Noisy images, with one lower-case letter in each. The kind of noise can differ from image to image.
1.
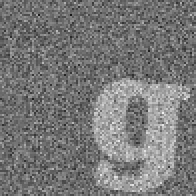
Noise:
low rank plus noise
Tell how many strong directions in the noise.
five to eight
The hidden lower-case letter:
g
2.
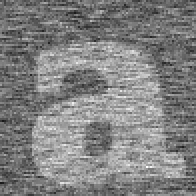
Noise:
streaked along the rows
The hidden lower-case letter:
a
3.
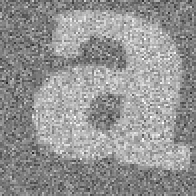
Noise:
low rank plus noise
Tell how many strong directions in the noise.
one
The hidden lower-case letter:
a
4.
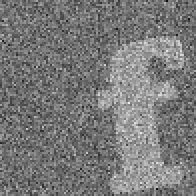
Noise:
independent entries
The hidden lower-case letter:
f
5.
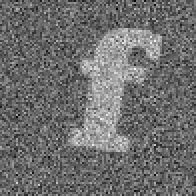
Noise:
low rank plus noise
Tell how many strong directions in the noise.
one
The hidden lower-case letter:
f
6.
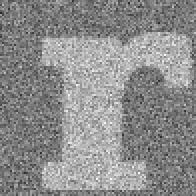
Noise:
independent entries
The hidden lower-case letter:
r
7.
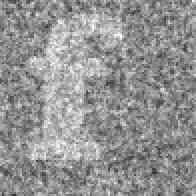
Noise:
blotchy
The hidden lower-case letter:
f
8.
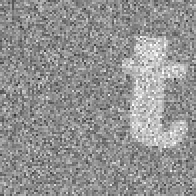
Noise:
independent entries
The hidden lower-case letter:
t
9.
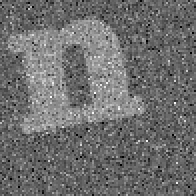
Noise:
heavy tails
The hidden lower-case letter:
n
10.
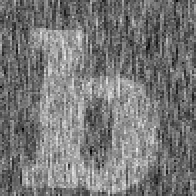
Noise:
streaked along the columns
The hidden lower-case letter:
b
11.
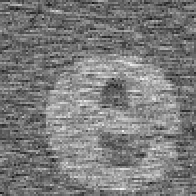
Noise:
streaked along the rows
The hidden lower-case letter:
e
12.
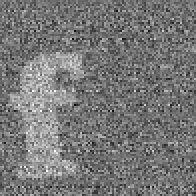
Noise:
rows of uneven size
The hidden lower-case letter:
f
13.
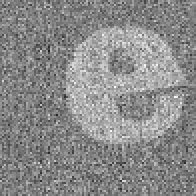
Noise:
low rank plus noise
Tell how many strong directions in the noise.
three or four
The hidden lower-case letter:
e
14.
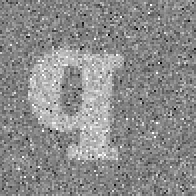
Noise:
heavy tails
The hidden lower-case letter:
q
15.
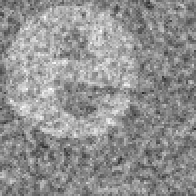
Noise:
blotchy
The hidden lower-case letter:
e
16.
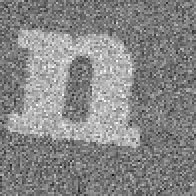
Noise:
independent entries
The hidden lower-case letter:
n
